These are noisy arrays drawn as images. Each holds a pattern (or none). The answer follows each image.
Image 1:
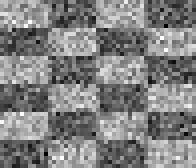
a checkerboard
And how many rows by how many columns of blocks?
6 by 4
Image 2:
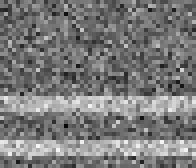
bands of rows
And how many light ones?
2
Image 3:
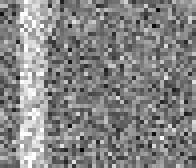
one band of columns
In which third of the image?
left
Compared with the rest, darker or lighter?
lighter
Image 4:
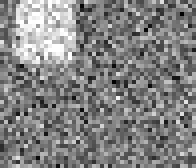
one block
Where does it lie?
top left
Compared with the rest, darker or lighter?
lighter
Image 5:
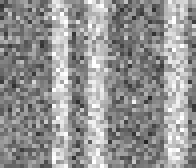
bands of columns
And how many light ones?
3
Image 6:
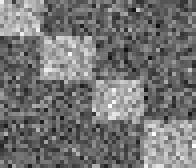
blocks along the diagonal
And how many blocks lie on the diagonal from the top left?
4
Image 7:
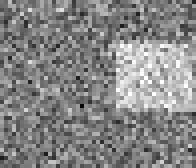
one block
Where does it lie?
middle right
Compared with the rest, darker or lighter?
lighter
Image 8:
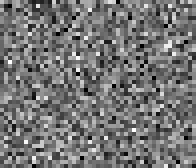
only noise
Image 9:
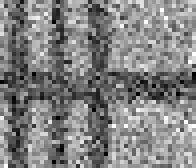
bands of rows crossing bands of columns
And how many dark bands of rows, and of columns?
1 and 3
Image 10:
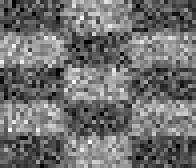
a checkerboard
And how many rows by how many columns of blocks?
5 by 3
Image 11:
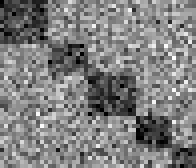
blocks along the diagonal
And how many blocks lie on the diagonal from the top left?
5
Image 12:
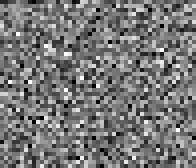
only noise
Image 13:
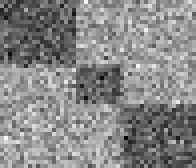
blocks along the diagonal
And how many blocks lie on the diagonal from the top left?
3
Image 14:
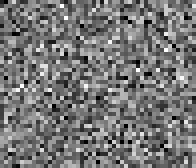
only noise
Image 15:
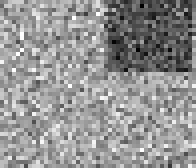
one block
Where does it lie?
top right
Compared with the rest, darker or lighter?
darker
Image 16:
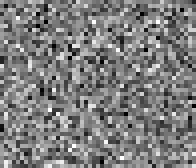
only noise
